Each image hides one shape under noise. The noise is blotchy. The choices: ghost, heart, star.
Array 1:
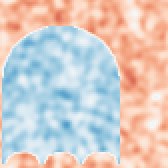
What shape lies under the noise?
ghost
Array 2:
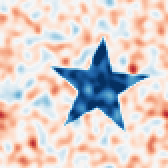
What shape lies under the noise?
star
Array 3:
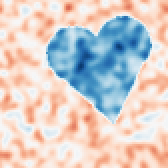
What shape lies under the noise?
heart
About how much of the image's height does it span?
two thirds
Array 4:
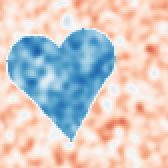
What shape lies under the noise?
heart
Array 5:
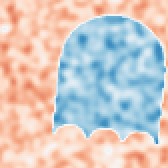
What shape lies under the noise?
ghost
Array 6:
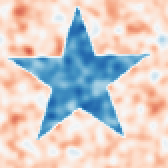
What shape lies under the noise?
star
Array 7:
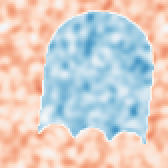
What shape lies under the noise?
ghost
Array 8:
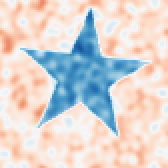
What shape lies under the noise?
star
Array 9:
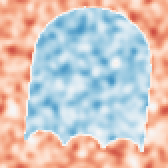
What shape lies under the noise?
ghost
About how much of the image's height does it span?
nearly all
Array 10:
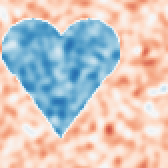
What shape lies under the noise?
heart
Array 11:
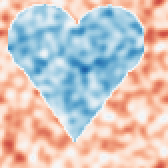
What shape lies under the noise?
heart
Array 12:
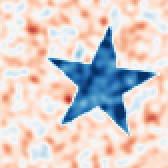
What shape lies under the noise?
star
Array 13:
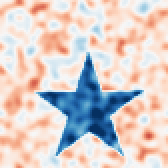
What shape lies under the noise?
star
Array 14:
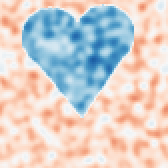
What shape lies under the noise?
heart
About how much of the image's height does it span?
two thirds
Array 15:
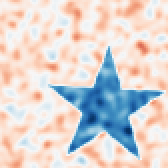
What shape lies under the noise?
star
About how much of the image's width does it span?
two thirds
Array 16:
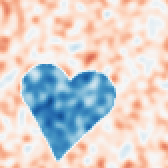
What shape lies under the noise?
heart
